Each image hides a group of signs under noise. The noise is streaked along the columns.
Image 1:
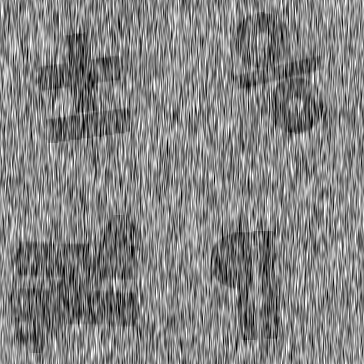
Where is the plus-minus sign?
top left
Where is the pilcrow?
bottom right
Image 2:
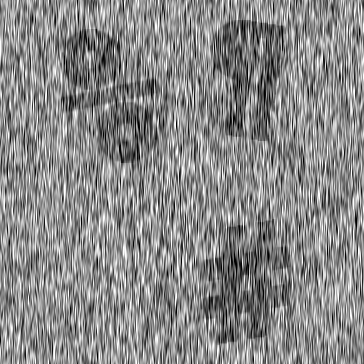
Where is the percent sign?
top left
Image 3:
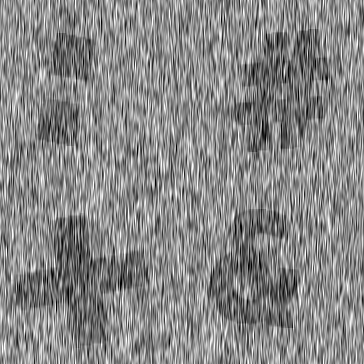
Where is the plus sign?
bottom left
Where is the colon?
top left
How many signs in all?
4
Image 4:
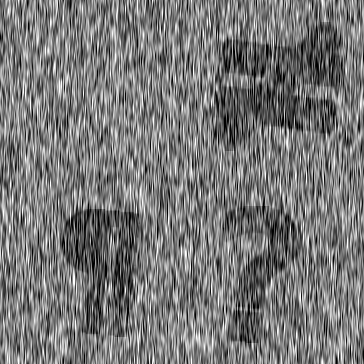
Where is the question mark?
bottom right
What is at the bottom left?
pilcrow
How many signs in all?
3
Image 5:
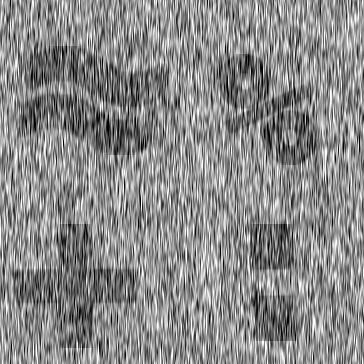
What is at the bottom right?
colon
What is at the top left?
approximately sign
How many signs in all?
4
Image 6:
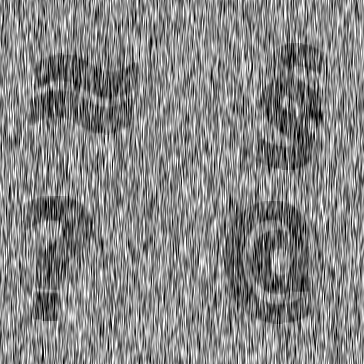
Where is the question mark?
bottom left
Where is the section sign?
top right
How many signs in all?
4
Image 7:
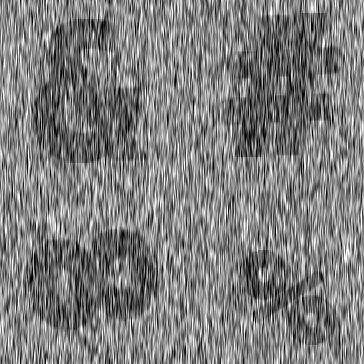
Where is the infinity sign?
bottom left
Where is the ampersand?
top left
